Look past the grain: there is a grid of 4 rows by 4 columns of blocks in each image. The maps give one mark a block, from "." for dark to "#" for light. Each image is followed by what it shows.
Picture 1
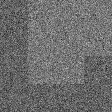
. # # #
. # # #
. # # .
. . . .
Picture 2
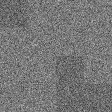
. # # #
# # # #
# # . #
# # . .
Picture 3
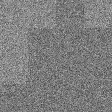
# # . #
# . . .
# . . .
. . . .
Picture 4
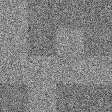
# . . .
# . # .
# # # #
. # . .
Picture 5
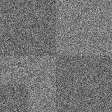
. . # #
. . # #
# # . .
. # . .
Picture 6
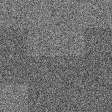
# # # #
. # # .
. . . .
# . . .
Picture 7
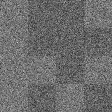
# . . #
# . . .
# # . #
# . # .
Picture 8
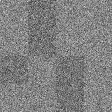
# . # #
# . # #
. # . #
# # . #
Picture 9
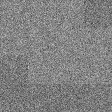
# # # .
# # # #
. # # #
. . . .
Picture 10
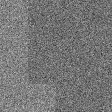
# . . .
# . . .
# . . .
# # . .
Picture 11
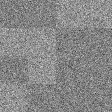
. . # #
# # . .
. # . .
# . . .
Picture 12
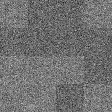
# . . #
. . . .
# # # .
# # . #
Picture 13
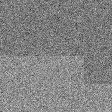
. . . .
. . . .
# # # .
# # # #
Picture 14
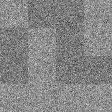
# . . #
. # . #
. # . .
# # # #
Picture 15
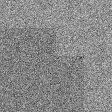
# # # #
. . # #
. . . #
. . . #
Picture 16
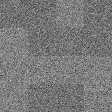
. . # .
# . . .
# # # #
# . . #
